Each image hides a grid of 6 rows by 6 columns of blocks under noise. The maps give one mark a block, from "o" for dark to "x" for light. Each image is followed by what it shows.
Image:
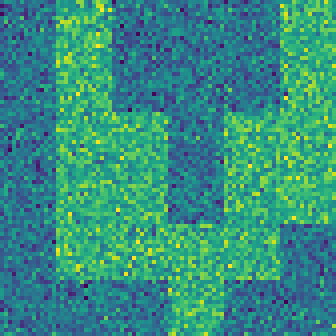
oxooox
oxooox
oxxoxx
oxxoxx
oxxxxo
oooxoo
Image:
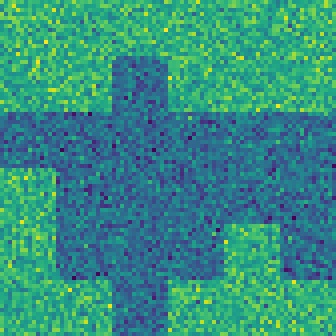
xxxxxx
xxoxxx
oooooo
xooooo
xoooxo
xxoxxx
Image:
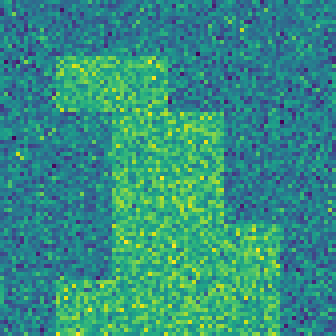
oooooo
oxxooo
ooxxoo
ooxxoo
ooxxxo
oxxxxo
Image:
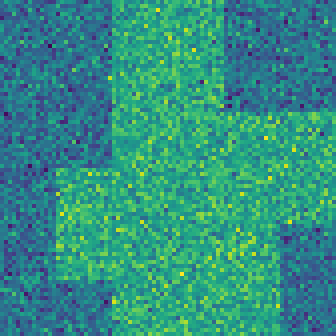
ooxxoo
ooxxoo
ooxxxx
oxxxxx
oxxxxo
ooxxxo
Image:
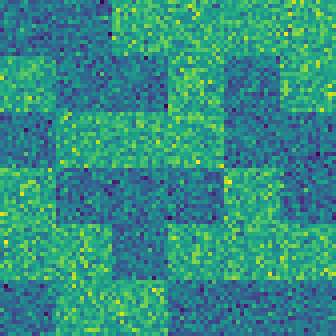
ooxxxx
xooxox
oxxxoo
xoooxo
xxoxxx
oxxooo
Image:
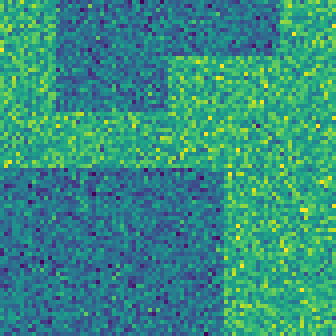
xoooox
xooxxx
xxxxxx
ooooxx
ooooxx
ooooxx
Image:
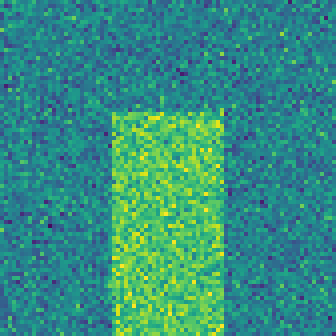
oooooo
oooooo
ooxxoo
ooxxoo
ooxxoo
ooxxoo
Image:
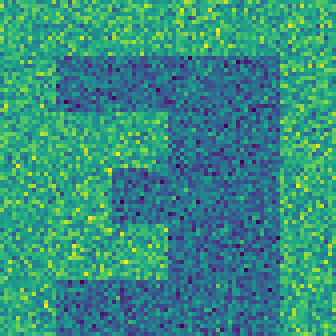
xxxxxx
xoooox
xxxoox
xxooox
xxxoox
xoooox
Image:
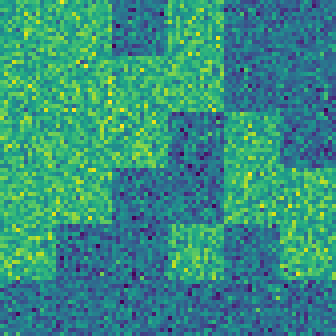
xxoxoo
xxxxoo
xxxoxo
xxooxx
xooxox
oooooo
